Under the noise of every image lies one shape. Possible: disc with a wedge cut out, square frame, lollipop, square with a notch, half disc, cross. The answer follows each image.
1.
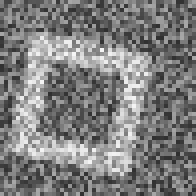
square frame
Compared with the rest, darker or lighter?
lighter
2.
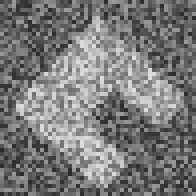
square with a notch
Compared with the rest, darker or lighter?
lighter
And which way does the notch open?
down and right
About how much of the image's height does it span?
nearly all
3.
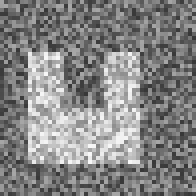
square with a notch
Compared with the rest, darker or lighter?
lighter
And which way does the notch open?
up
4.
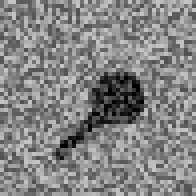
lollipop
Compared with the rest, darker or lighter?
darker
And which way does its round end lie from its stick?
up and right
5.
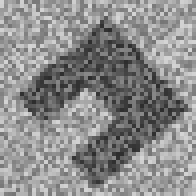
square with a notch
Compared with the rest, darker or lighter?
darker
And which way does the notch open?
down and left
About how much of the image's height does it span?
nearly all
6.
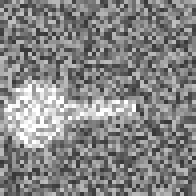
lollipop
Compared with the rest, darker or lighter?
lighter
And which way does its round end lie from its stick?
left
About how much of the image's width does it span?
two thirds
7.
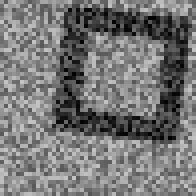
square frame
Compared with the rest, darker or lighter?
darker
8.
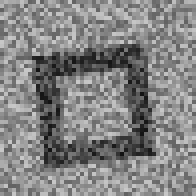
square frame
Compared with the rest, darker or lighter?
darker
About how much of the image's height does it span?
two thirds
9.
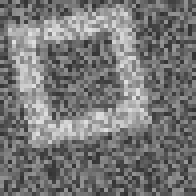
square frame
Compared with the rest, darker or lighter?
lighter
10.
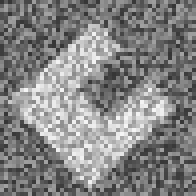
square with a notch
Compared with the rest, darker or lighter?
lighter
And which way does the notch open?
up and right
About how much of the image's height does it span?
nearly all
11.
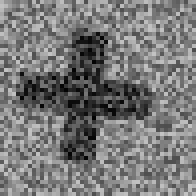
cross
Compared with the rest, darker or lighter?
darker
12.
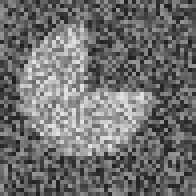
disc with a wedge cut out
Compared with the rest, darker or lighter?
lighter
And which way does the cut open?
up and right
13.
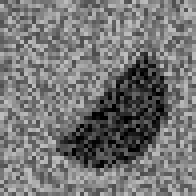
half disc
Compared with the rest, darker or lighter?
darker
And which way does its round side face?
down and right
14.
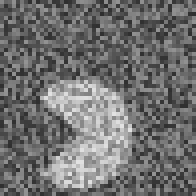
disc with a wedge cut out
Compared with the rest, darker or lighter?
lighter
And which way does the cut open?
left
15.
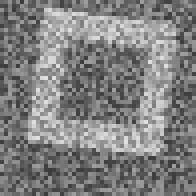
square frame
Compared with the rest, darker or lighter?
lighter
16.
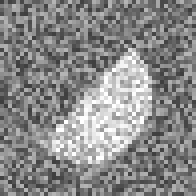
half disc
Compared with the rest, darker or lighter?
lighter
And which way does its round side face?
down and right
